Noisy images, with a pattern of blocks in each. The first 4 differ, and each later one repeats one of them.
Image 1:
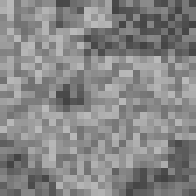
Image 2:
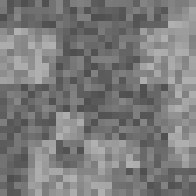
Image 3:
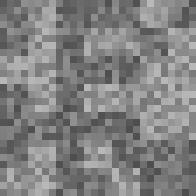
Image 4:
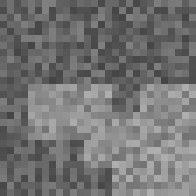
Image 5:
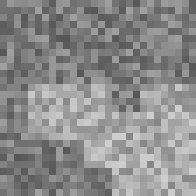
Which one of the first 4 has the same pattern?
4
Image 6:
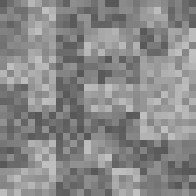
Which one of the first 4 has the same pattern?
3
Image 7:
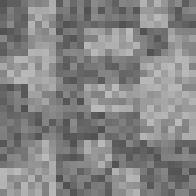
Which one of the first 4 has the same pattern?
3
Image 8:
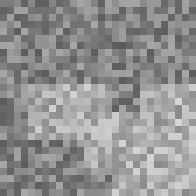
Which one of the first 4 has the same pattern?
4
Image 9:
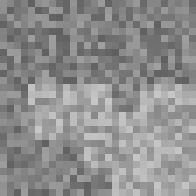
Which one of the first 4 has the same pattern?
4
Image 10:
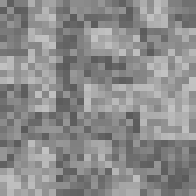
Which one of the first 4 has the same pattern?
3
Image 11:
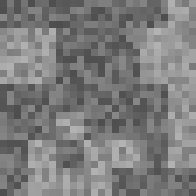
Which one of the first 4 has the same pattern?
2
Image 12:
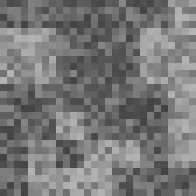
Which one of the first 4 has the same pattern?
2
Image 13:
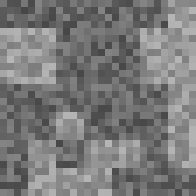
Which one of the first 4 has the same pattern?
2
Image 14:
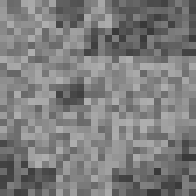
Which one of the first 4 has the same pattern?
1
